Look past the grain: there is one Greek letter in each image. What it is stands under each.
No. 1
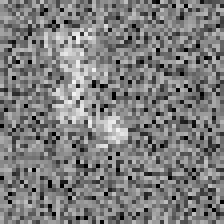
xi
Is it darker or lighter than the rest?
lighter
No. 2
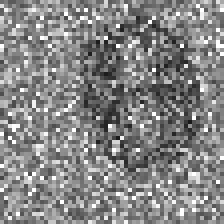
theta
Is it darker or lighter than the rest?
darker
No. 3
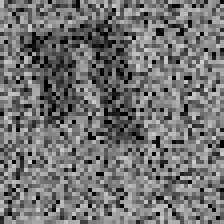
eta
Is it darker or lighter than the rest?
darker
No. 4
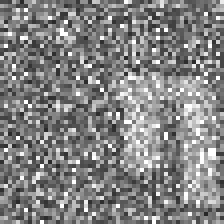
eta
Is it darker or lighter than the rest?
lighter
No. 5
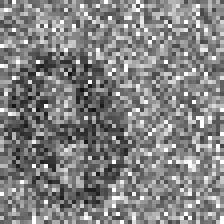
theta
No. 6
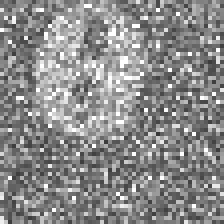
theta
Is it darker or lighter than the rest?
lighter
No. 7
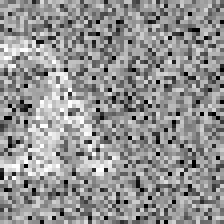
lambda
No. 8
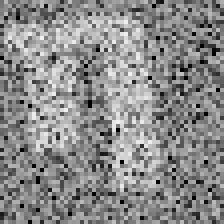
eta
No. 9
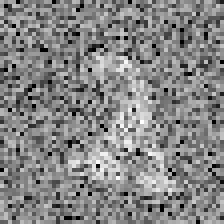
lambda
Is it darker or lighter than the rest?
lighter
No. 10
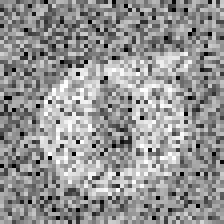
sigma
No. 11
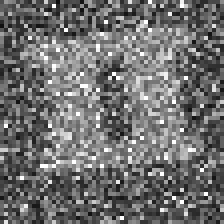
pi
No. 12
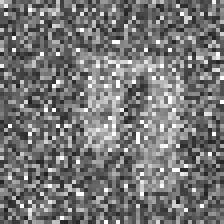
eta
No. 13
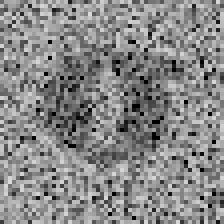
sigma
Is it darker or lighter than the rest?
darker
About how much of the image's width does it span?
two thirds
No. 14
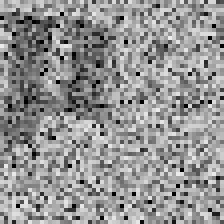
mu
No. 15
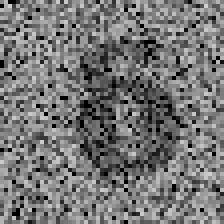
delta
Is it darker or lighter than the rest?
darker
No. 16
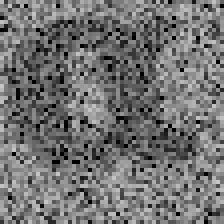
alpha
